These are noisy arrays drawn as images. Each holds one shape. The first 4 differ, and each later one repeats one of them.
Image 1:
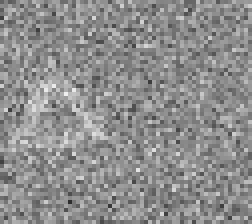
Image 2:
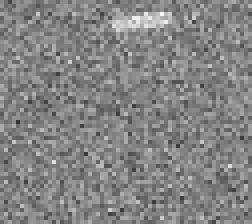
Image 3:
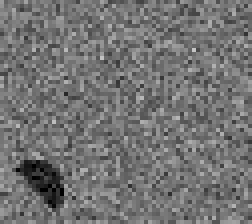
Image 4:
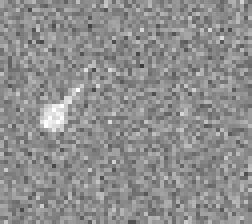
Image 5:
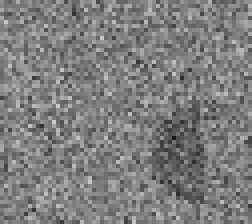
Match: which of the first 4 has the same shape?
3
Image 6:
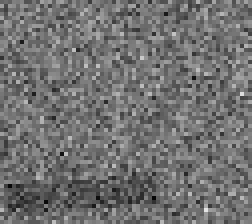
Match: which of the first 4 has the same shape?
2
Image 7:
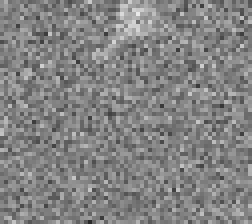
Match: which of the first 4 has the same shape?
4
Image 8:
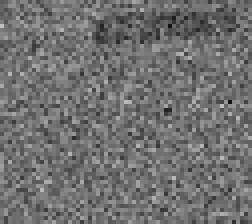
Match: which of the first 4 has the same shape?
2
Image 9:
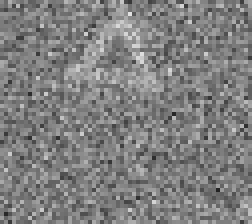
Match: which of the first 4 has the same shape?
1
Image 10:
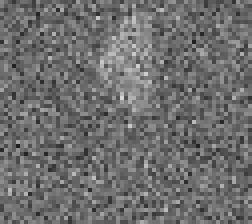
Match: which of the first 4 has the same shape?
3
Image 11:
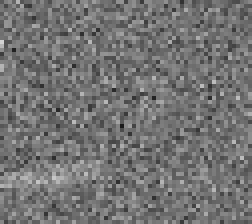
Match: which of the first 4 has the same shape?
2
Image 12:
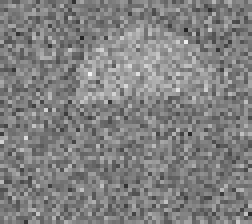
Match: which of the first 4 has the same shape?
3
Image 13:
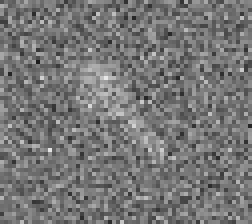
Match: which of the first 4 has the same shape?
4
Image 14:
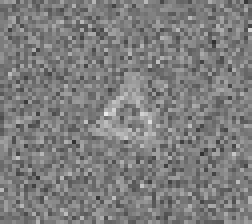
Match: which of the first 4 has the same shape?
1
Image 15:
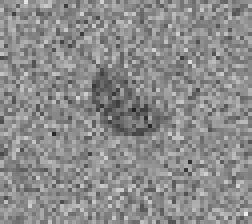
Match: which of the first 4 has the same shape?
3
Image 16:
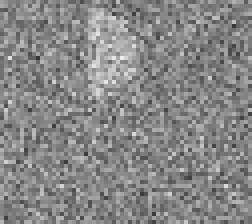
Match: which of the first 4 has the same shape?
3
